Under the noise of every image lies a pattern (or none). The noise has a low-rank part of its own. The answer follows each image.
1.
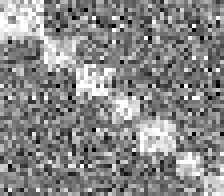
blocks along the diagonal
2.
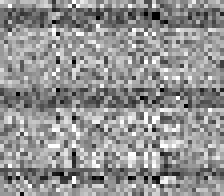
bands of rows
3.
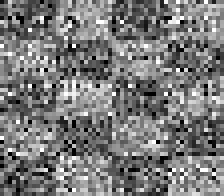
a checkerboard
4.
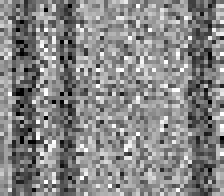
bands of columns
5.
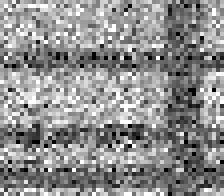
bands of rows crossing bands of columns
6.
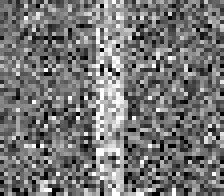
one band of columns
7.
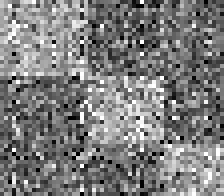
blocks along the diagonal
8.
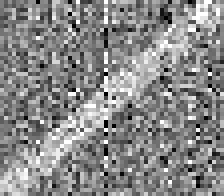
a diagonal band
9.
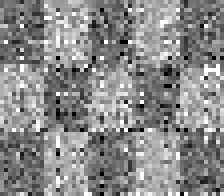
a checkerboard
